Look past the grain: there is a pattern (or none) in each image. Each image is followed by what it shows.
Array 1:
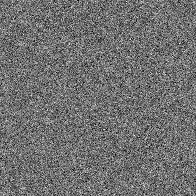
only noise
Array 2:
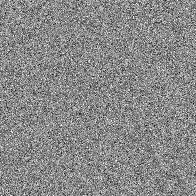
only noise
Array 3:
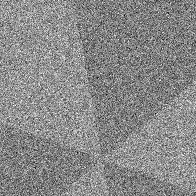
spokes from one point
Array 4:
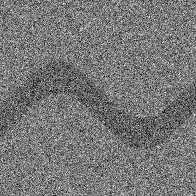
a wavy band
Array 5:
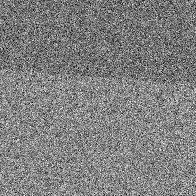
a sharp edge
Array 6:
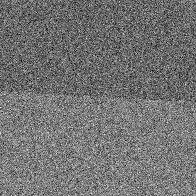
a sharp edge
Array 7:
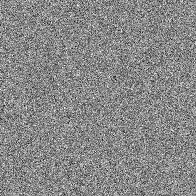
only noise
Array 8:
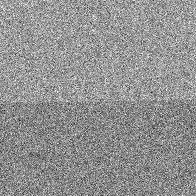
a sharp edge
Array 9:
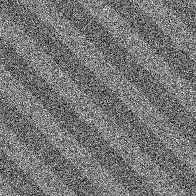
diagonal stripes
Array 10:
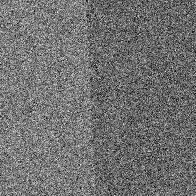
a sharp edge
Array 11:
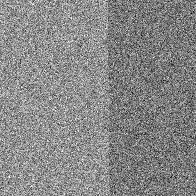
a sharp edge
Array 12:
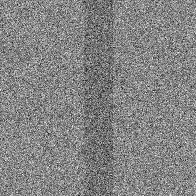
one vertical stripe
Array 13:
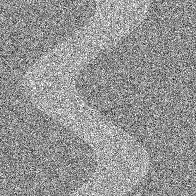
a wavy band
